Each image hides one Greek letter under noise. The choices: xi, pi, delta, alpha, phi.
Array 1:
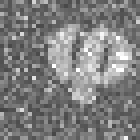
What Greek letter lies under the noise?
phi
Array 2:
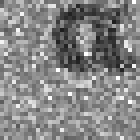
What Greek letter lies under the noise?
alpha
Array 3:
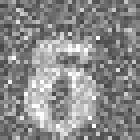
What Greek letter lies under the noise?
delta
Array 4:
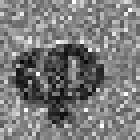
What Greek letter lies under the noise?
phi
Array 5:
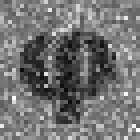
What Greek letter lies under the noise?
phi
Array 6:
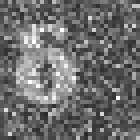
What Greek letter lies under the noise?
delta
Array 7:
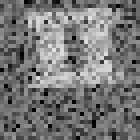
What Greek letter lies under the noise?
pi
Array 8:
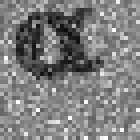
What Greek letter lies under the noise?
alpha
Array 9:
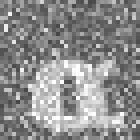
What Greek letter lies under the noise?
alpha
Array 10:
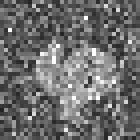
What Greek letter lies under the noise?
phi
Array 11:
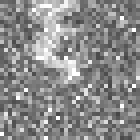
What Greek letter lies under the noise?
xi
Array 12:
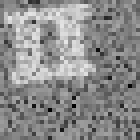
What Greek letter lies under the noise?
pi
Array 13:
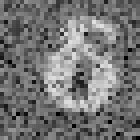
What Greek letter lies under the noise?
delta
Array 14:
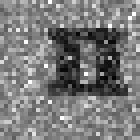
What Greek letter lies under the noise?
pi
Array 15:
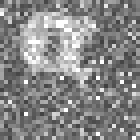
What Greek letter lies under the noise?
alpha
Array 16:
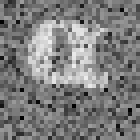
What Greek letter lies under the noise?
alpha
